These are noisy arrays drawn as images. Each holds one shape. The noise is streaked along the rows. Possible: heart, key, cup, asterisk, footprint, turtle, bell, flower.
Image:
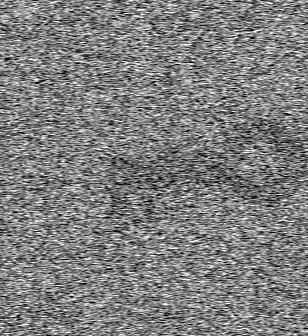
key
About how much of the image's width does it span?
two thirds
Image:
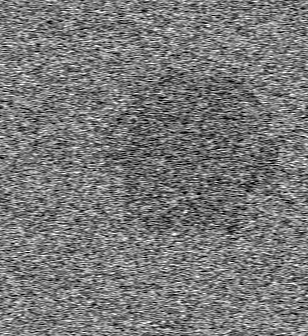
flower
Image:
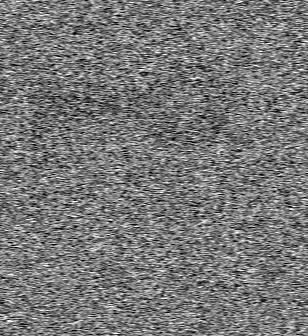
key
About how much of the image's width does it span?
two thirds
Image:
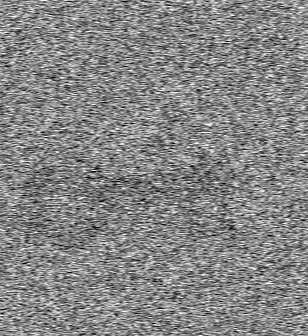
key
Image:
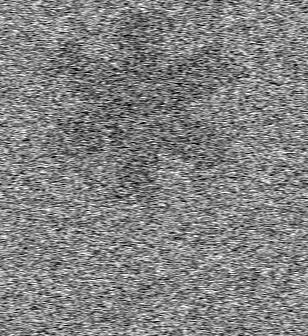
asterisk
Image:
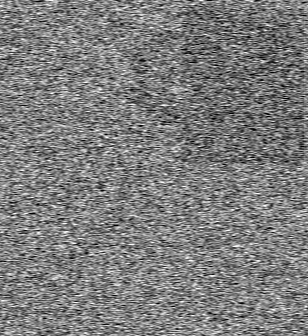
cup
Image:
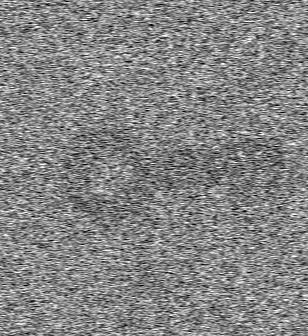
key
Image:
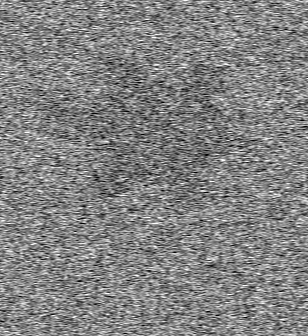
turtle
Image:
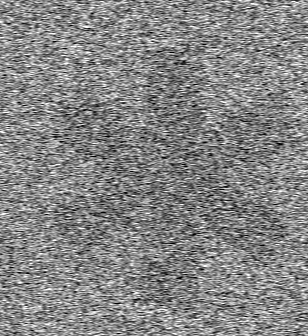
asterisk
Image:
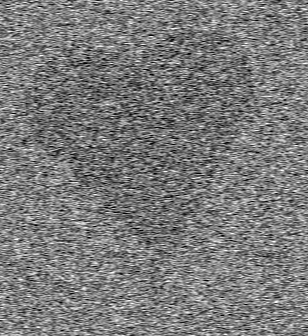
heart
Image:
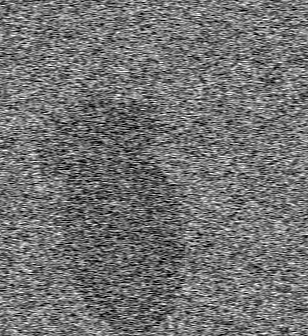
footprint
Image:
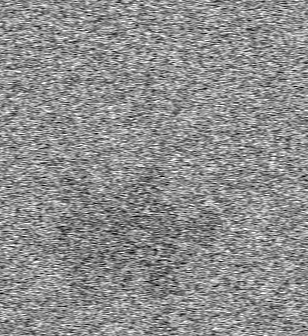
turtle
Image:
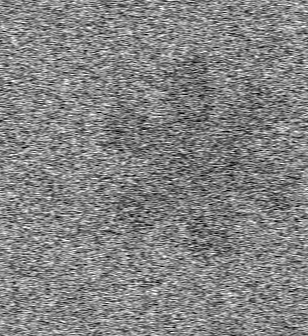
asterisk
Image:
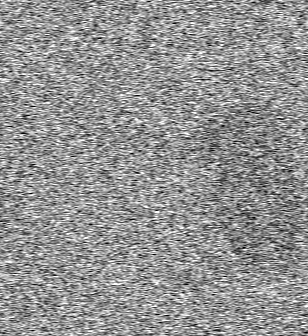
footprint
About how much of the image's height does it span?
half
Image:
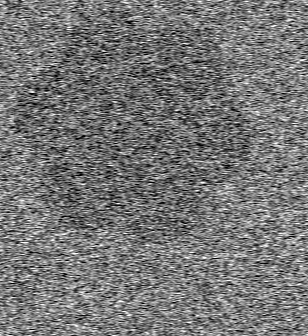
flower
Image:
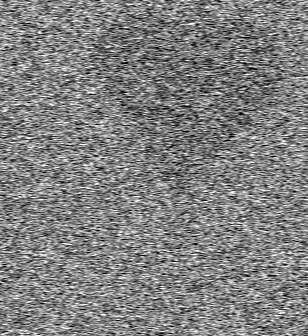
heart
